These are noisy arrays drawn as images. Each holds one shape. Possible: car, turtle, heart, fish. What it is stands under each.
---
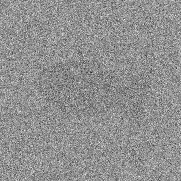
dark fish
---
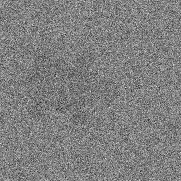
dark turtle
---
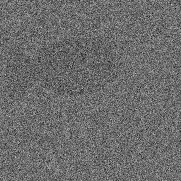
dark fish
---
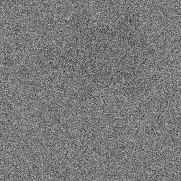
dark turtle
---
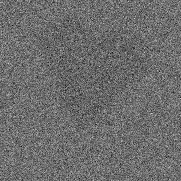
dark heart
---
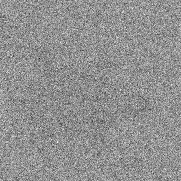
dark turtle
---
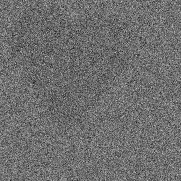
dark heart
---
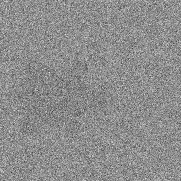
dark turtle
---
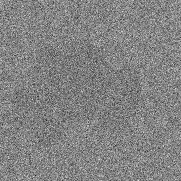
dark car
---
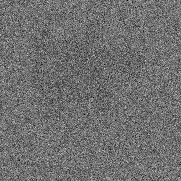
dark turtle
